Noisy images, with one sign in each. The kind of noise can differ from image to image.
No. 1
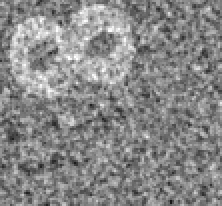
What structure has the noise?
blotchy
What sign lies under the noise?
infinity sign
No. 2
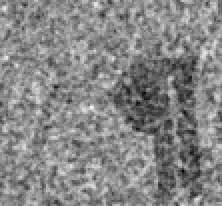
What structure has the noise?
blotchy
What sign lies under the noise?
pilcrow
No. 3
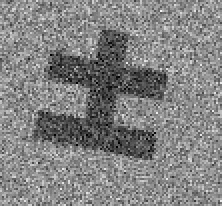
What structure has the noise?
independent entries
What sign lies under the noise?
plus-minus sign
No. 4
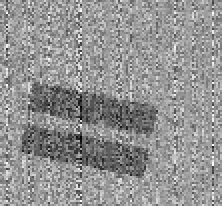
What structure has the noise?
columns of uneven size
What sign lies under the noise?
equals sign
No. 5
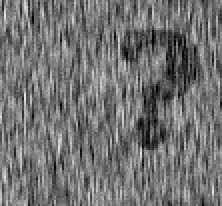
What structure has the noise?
streaked along the columns
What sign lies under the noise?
question mark
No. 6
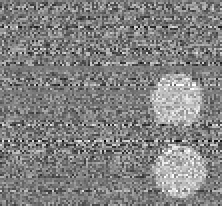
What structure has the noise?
rows of uneven size
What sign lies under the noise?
colon
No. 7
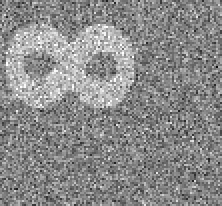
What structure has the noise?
independent entries
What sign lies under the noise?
infinity sign
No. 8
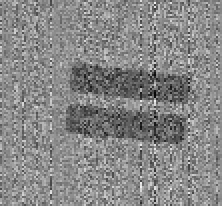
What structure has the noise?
columns of uneven size
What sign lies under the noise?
equals sign
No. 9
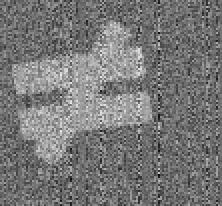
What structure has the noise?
columns of uneven size
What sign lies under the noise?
not-equal sign
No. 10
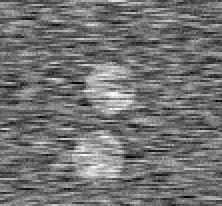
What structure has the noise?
streaked along the rows
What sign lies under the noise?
colon
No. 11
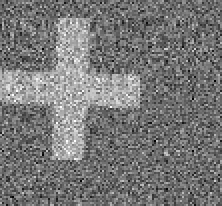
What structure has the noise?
low rank plus noise
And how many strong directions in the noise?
five to eight
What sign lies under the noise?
plus sign
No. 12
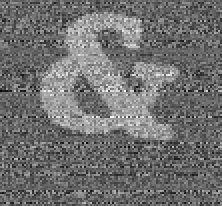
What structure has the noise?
rows of uneven size
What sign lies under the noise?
ampersand
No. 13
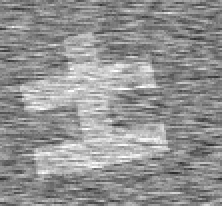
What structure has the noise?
streaked along the rows
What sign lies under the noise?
plus-minus sign
